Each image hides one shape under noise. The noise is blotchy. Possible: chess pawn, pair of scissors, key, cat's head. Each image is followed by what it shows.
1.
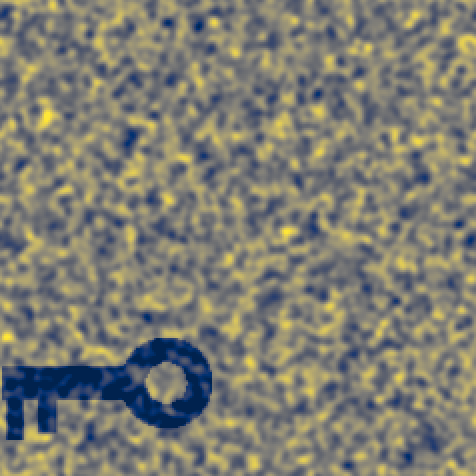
key
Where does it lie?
bottom left
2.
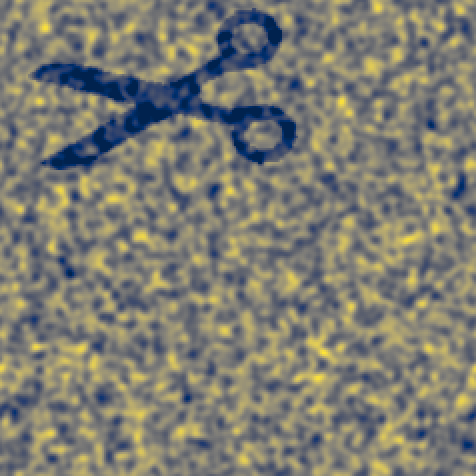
pair of scissors
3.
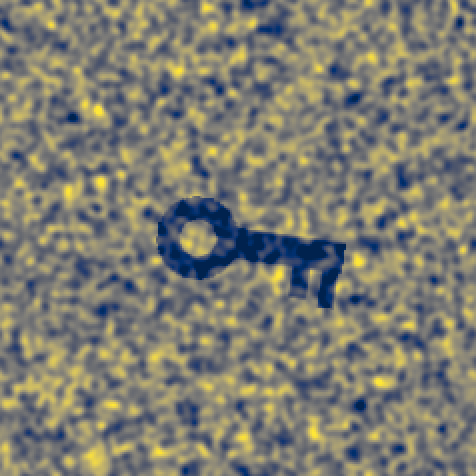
key
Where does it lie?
centre
